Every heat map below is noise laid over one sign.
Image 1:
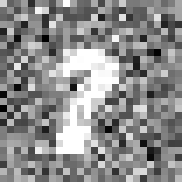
question mark
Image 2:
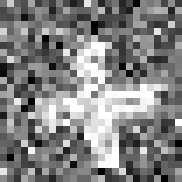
plus sign
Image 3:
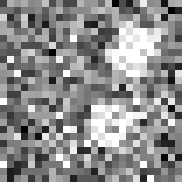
colon
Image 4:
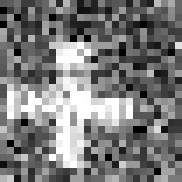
plus sign
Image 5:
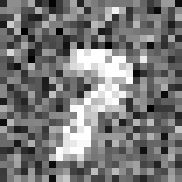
question mark
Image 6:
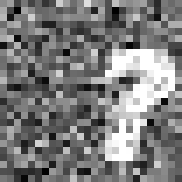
question mark
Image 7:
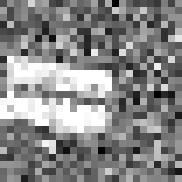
equals sign
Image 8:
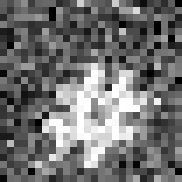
hash sign
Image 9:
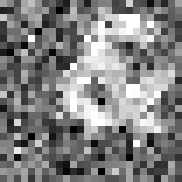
ampersand
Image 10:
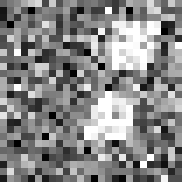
colon
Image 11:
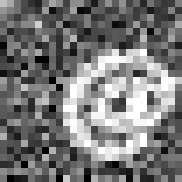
at sign
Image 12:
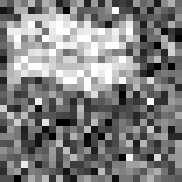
approximately sign
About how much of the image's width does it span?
two thirds
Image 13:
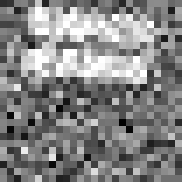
equals sign
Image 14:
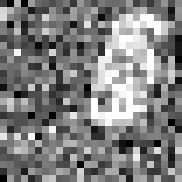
section sign
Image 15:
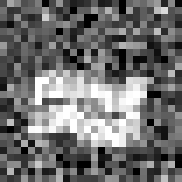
approximately sign
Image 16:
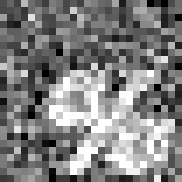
percent sign
